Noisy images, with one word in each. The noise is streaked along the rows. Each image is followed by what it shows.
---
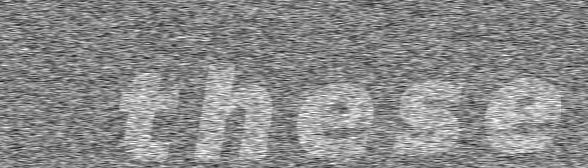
these
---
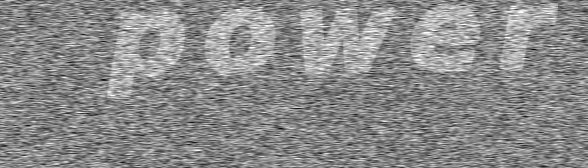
power
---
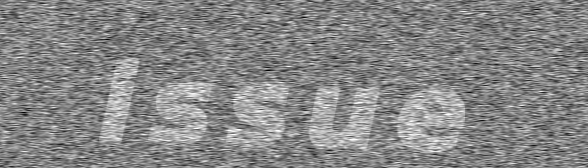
issue
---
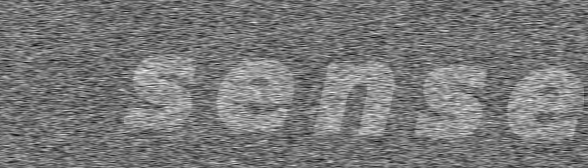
sense
